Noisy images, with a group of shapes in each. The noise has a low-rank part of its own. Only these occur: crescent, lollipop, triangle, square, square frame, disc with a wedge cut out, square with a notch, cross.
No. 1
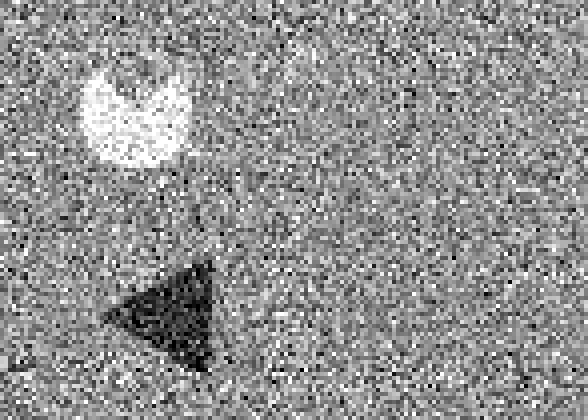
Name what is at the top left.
disc with a wedge cut out
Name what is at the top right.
nothing
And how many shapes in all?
2
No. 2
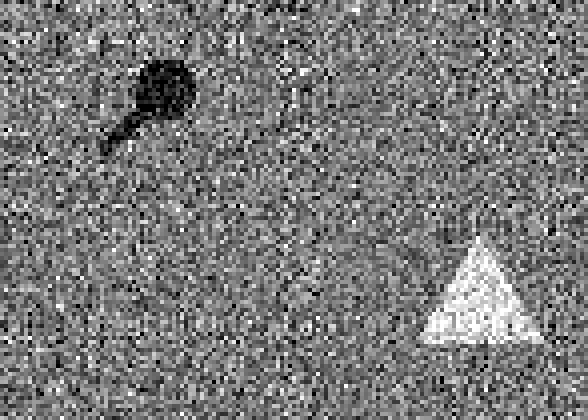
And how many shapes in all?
2
